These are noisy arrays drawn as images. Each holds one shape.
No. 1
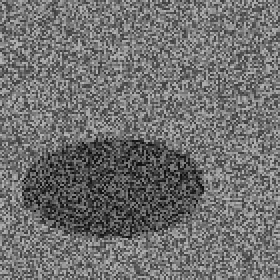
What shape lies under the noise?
ellipse
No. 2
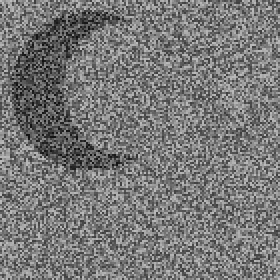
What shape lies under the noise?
crescent
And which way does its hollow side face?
right
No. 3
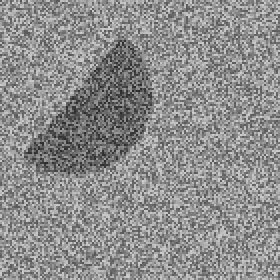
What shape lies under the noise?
half disc
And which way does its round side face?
down and right
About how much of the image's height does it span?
half
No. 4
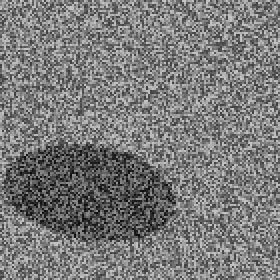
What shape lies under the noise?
ellipse
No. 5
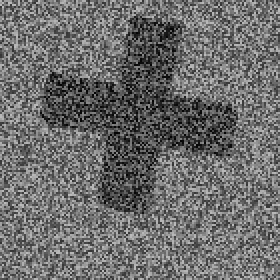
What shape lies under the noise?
cross
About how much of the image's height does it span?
two thirds
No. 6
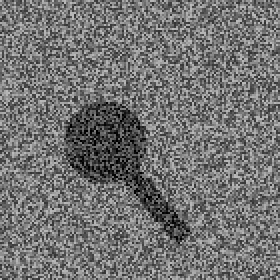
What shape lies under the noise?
lollipop
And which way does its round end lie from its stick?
up and left
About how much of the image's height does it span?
half
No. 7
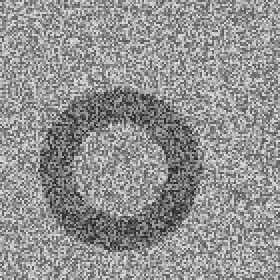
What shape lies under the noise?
ring
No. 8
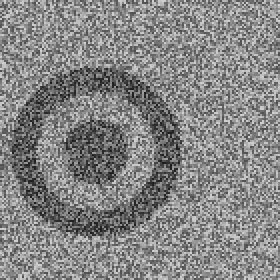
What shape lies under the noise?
bullseye
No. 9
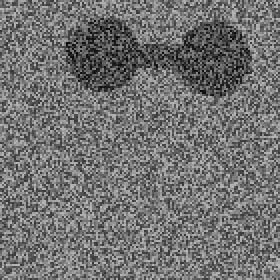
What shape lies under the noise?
dumbbell
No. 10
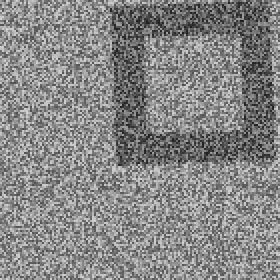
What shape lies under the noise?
square frame
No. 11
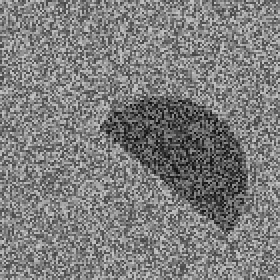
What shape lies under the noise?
half disc
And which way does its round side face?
up and right
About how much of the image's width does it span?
half
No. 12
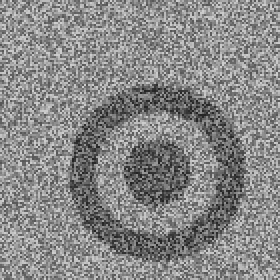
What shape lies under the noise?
bullseye
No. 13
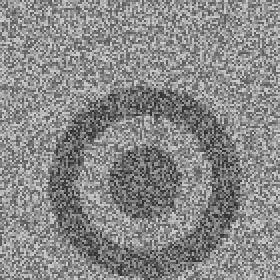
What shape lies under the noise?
bullseye
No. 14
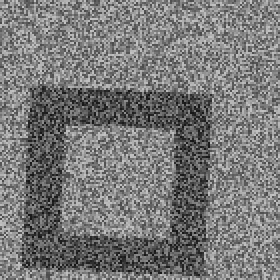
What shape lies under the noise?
square frame
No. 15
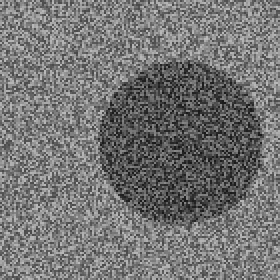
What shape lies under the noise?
disc
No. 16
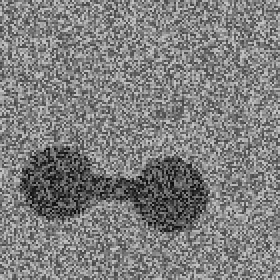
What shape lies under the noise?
dumbbell
